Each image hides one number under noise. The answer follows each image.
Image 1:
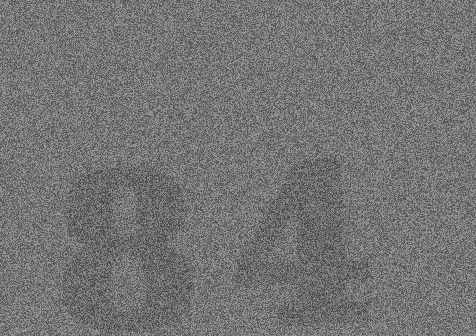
84
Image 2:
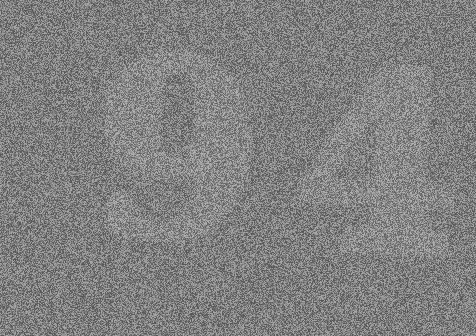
94
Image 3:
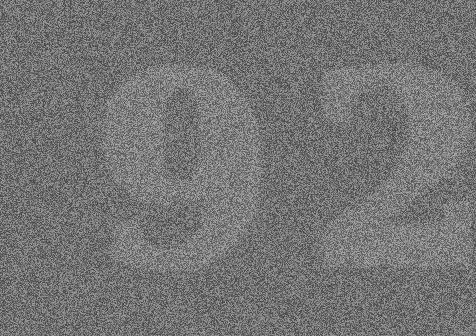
92
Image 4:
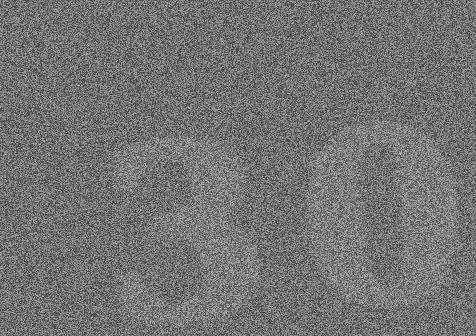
30
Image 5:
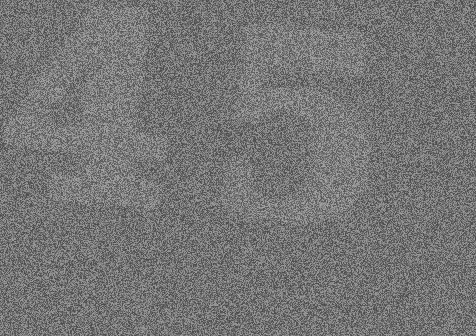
45
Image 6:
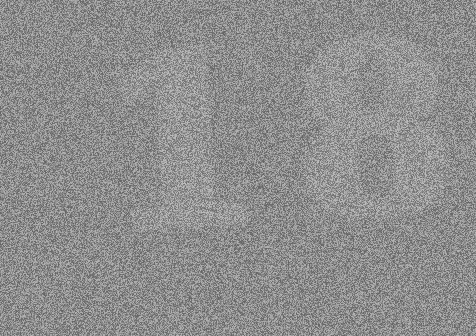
18
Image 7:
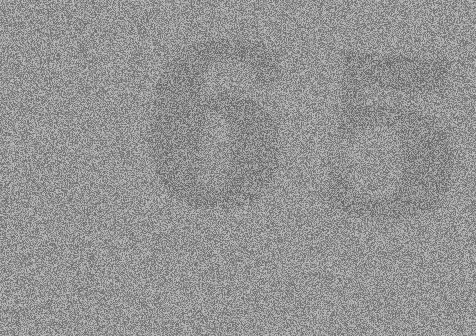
65
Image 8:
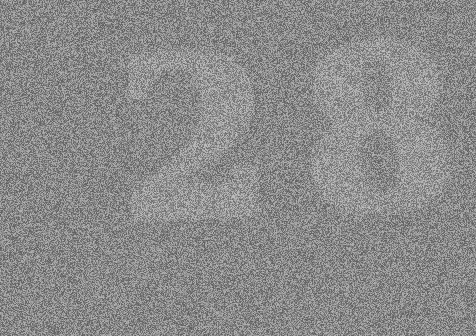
28
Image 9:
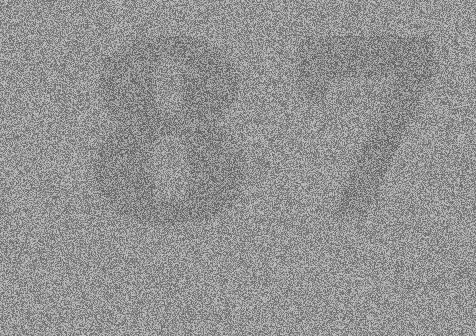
87
